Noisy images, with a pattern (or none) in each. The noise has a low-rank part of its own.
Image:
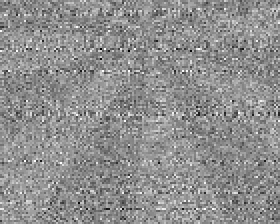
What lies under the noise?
spokes from one point
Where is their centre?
top middle
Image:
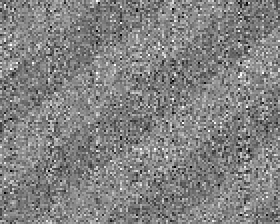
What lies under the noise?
diagonal stripes
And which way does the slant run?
bottom left to top right
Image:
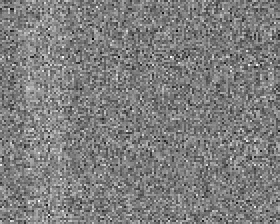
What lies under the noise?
one vertical stripe
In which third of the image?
left
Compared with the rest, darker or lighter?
lighter
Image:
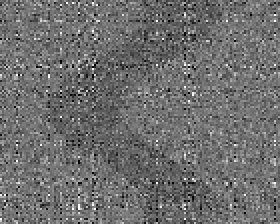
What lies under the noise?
a wavy band
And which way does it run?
top to bottom
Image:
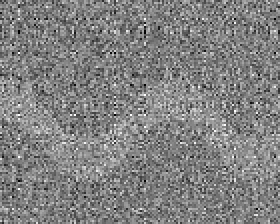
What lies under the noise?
a wavy band
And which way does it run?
left to right
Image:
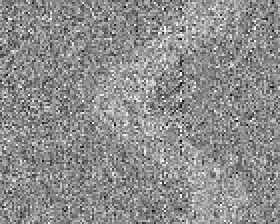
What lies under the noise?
a wavy band
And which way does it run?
top to bottom
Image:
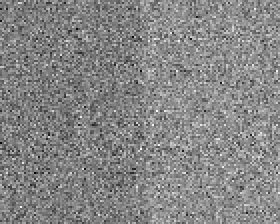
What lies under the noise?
a sharp edge
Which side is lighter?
right
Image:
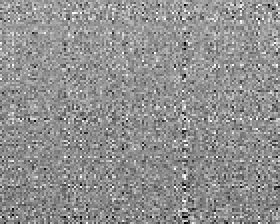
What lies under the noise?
a smooth slope
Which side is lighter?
top
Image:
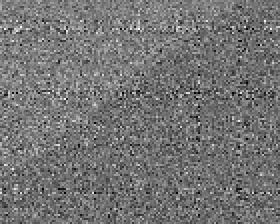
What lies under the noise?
a sharp edge
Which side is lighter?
top left
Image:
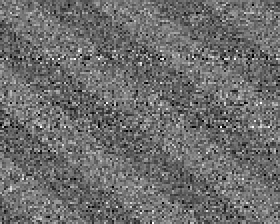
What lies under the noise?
diagonal stripes
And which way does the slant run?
top left to bottom right
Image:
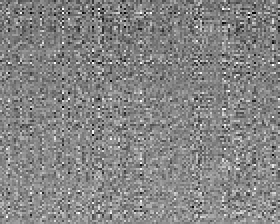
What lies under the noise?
a smooth slope
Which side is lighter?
bottom
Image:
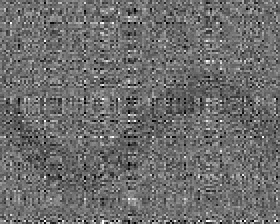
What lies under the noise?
a wavy band
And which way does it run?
left to right
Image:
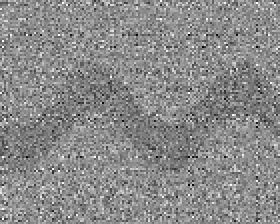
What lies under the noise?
a wavy band
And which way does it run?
left to right
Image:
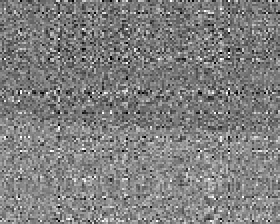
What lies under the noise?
a sharp edge
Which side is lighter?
bottom
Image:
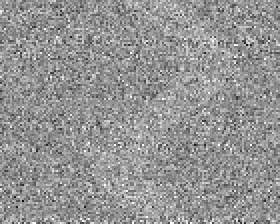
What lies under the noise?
a wavy band
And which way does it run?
top to bottom
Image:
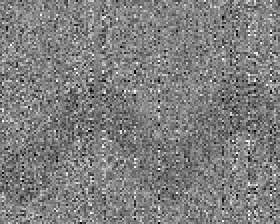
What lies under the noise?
a wavy band
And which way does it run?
left to right
